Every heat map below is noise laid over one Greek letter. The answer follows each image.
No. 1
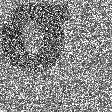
dark sigma
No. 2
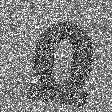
dark omega
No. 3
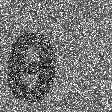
dark theta
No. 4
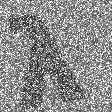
dark lambda
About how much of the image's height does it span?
nearly all
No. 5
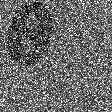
dark theta
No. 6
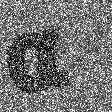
dark alpha
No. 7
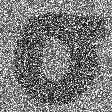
dark sigma
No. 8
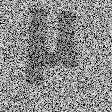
dark mu
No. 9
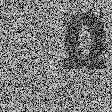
dark omega
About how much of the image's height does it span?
half
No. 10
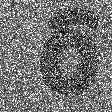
dark delta
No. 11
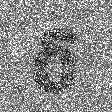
dark delta
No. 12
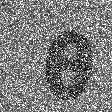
dark theta
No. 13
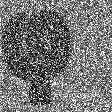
dark phi
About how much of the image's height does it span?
nearly all
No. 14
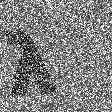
dark lambda
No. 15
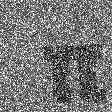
dark pi
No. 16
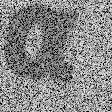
dark alpha
